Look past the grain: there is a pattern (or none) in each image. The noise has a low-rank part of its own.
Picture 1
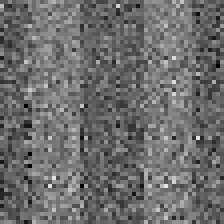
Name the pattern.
vertical stripes
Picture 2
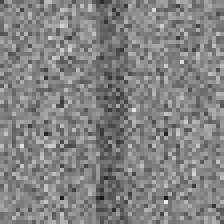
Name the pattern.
one vertical stripe
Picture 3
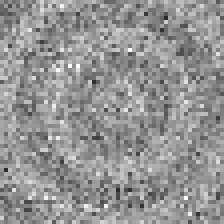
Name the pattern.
rings round one point
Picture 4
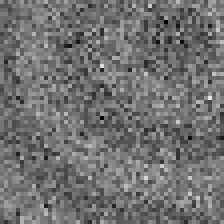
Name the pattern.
rings round one point
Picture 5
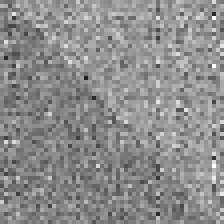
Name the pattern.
a sharp edge
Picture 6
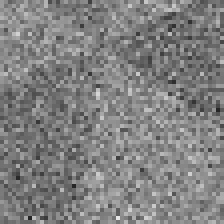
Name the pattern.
spokes from one point
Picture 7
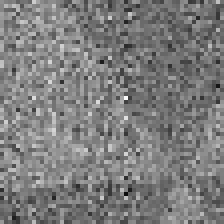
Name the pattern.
spokes from one point
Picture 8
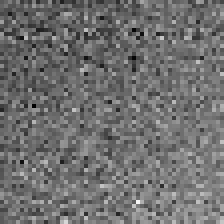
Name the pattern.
a smooth slope
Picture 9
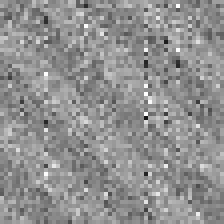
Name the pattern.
diagonal stripes
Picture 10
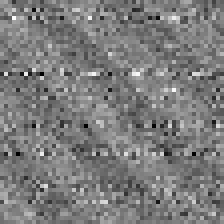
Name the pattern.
diagonal stripes
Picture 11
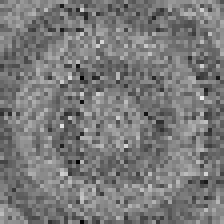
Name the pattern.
rings round one point
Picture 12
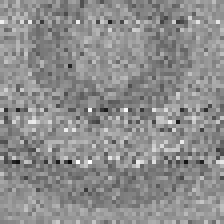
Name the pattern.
rings round one point
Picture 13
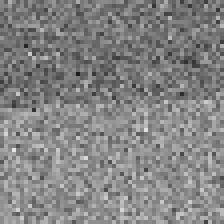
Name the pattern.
a sharp edge
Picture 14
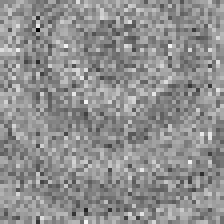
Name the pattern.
rings round one point
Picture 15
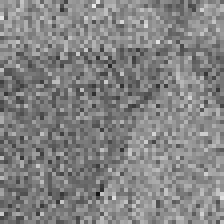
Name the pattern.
spokes from one point
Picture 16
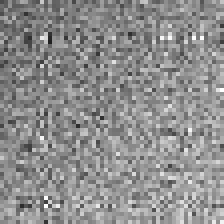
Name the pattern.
a smooth slope
